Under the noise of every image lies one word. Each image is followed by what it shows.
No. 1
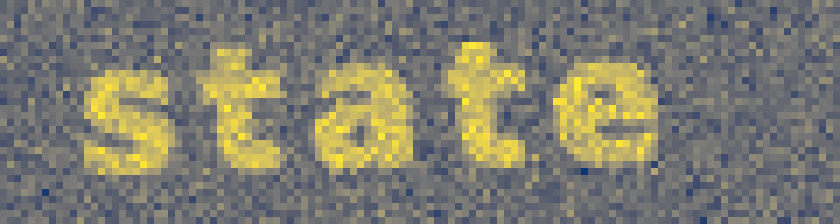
state
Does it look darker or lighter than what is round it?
lighter
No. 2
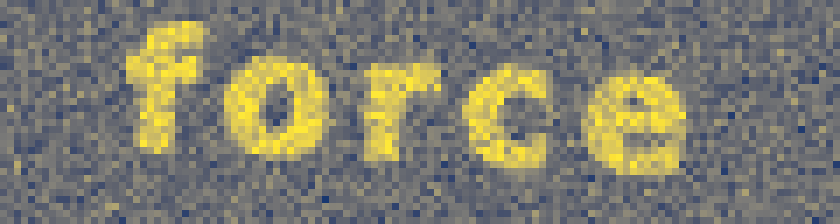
force
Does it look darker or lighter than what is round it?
lighter
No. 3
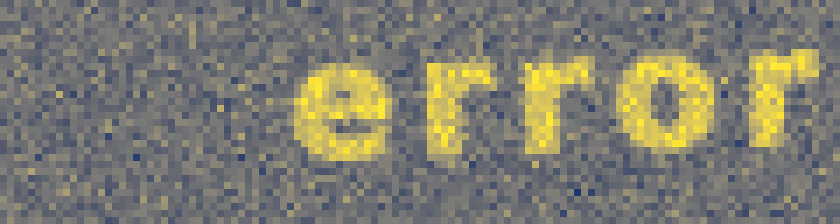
error
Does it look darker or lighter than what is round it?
lighter
